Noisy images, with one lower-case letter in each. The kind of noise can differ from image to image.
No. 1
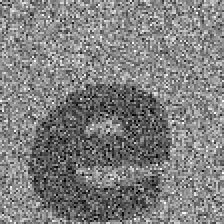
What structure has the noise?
independent entries
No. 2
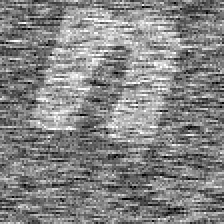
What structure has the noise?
streaked along the rows
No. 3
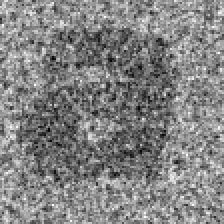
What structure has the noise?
blotchy
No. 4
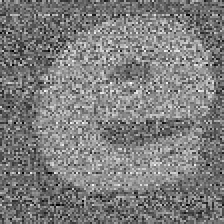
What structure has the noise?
rows of uneven size
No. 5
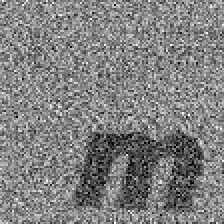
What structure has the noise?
low rank plus noise
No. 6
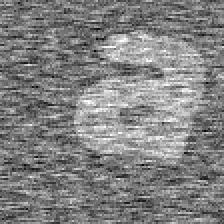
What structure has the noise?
streaked along the rows
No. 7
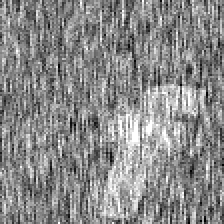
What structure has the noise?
streaked along the columns
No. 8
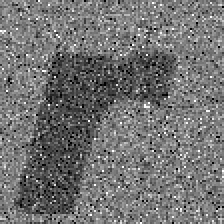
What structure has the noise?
heavy tails
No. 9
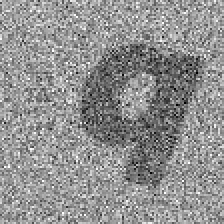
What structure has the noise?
low rank plus noise
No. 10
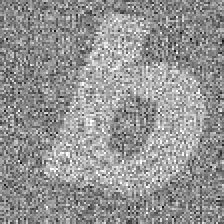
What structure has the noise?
low rank plus noise
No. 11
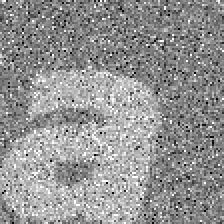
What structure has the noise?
heavy tails
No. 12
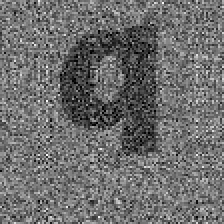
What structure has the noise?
low rank plus noise
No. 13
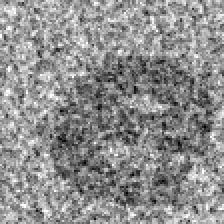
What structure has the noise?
blotchy
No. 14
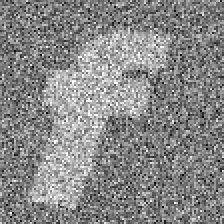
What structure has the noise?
independent entries
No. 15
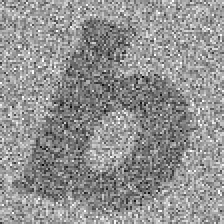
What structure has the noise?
independent entries
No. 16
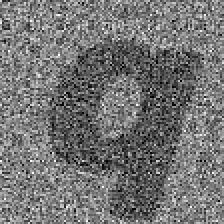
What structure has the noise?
low rank plus noise
